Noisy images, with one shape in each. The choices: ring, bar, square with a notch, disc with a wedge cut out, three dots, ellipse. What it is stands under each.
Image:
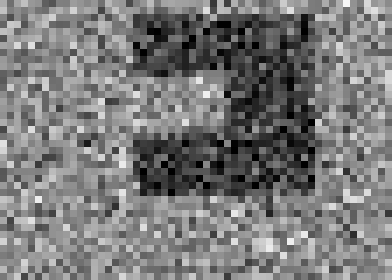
square with a notch
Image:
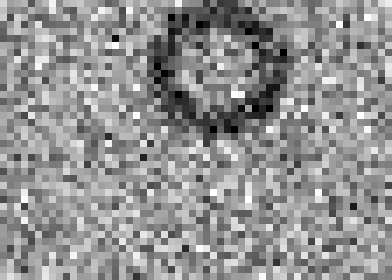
ring
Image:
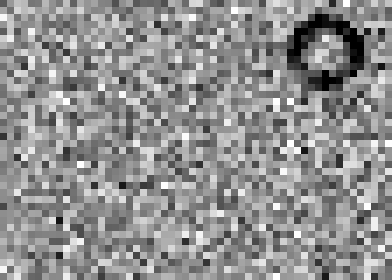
ring
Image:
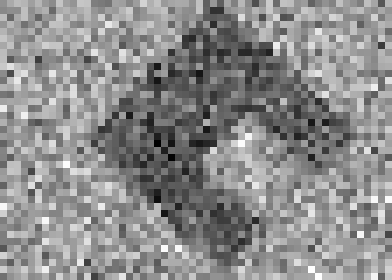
square with a notch
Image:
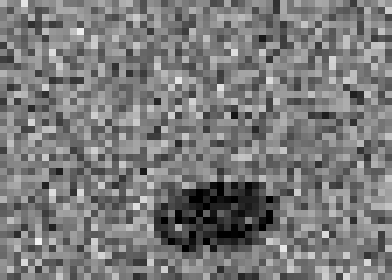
ellipse
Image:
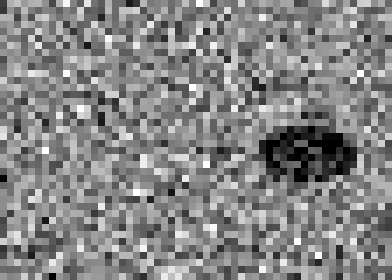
ellipse
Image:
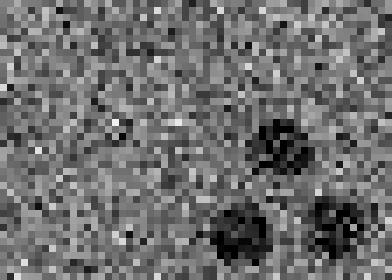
three dots
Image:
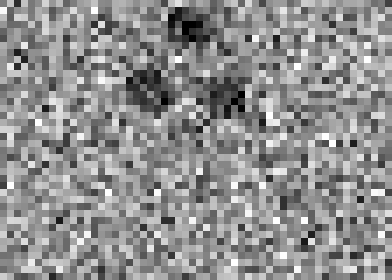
three dots
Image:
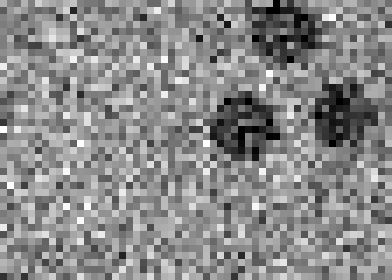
three dots
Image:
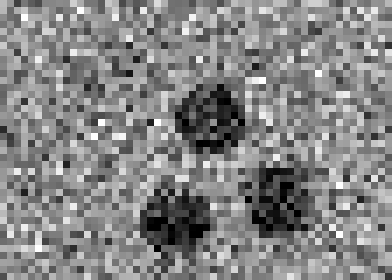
three dots
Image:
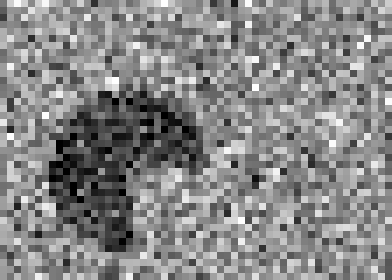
disc with a wedge cut out
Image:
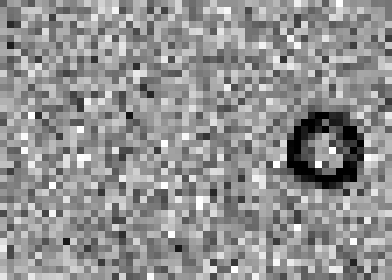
ring
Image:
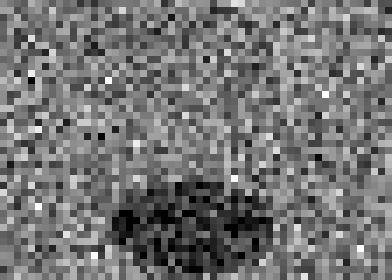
ellipse
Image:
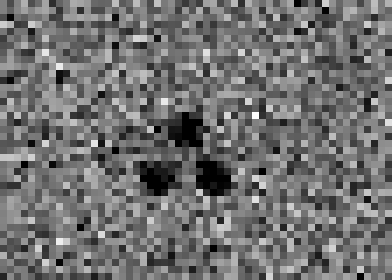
three dots
